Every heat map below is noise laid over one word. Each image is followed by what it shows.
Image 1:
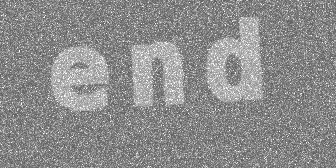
end
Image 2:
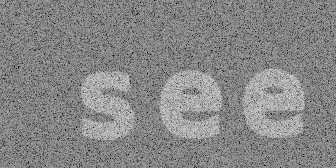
see
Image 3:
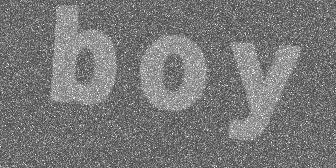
boy
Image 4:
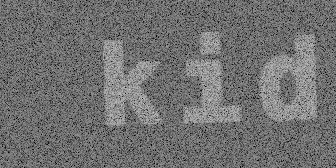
kid
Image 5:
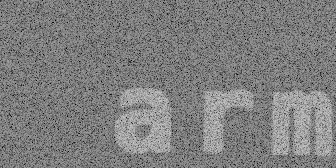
arm
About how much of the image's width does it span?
two thirds
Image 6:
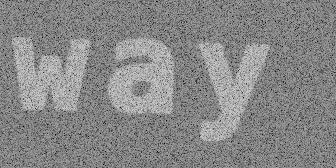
way
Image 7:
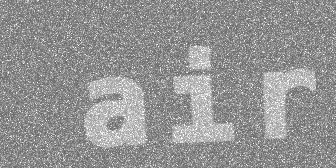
air
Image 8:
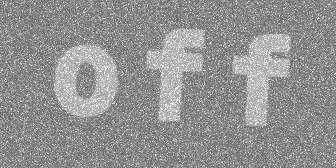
off
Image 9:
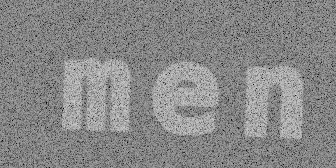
men
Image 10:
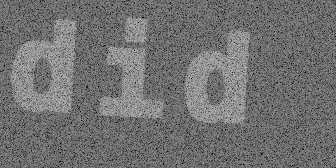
did
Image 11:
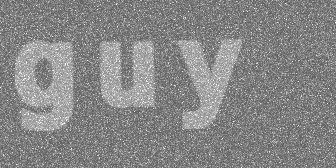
guy
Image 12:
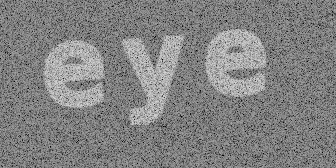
eye
